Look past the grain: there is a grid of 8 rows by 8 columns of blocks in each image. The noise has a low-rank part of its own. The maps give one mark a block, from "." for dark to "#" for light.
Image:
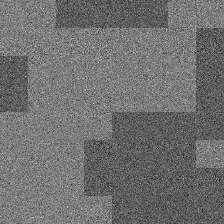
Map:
# # . . . . # #
# # # # # # # .
. # # # # # # .
. # # # # # # .
# # # # . . . .
# # # . . . . #
# # # . . . . .
# # # # . . . .
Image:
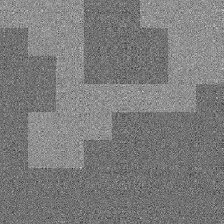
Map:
# # # . . # # #
. # # . . . # #
. . # . . . # #
. . # # # # # .
. # # # . . . .
. # # . . . . .
. . . . . . . .
. . . . . . . .
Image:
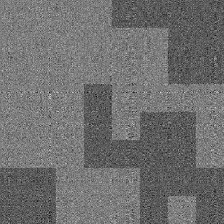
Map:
# # # # . . . .
# # # # # # . .
# # # # # # . .
# # # . # # # #
# # # . # . . #
# # # . . . . #
. . # # # . . .
. . # # # . # .
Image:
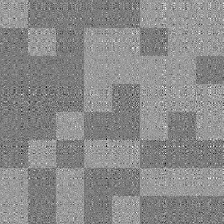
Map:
# . . . . # # #
. # . # # . # #
. . . # # # # .
. . . # . # # #
. . # . . # . #
. # . # # . . .
# . # . . # # #
# . # . # . . .
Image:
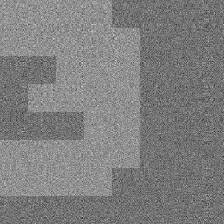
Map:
# # # # . . . .
# # # # # . . .
. . # # # . . .
. # # # # . . .
. . . # # . . .
# # # # # . . .
# # # # . . . .
. . . . . . . .
